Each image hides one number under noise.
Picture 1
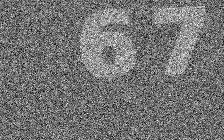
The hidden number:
67
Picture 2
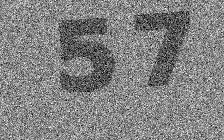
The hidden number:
57
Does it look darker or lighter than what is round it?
darker
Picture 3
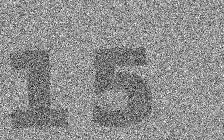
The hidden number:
15
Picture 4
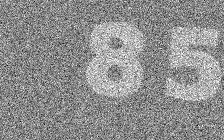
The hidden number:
85
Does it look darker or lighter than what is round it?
lighter
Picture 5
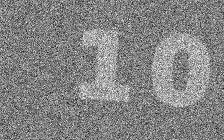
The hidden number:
10
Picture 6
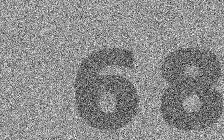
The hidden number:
68
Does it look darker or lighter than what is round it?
darker
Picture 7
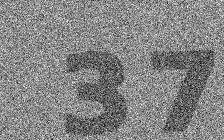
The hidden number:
37
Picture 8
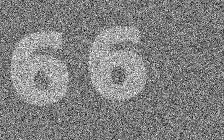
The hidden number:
66
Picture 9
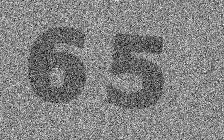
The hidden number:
65
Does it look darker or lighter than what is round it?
darker
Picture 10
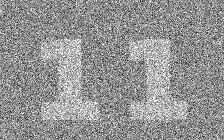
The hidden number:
11
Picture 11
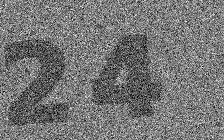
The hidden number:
24
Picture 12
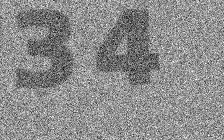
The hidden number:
34
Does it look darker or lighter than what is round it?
darker
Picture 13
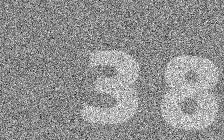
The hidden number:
38
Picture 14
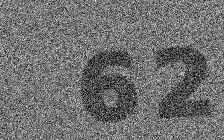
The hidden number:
62
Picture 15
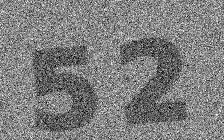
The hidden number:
52
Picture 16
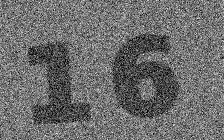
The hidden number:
16
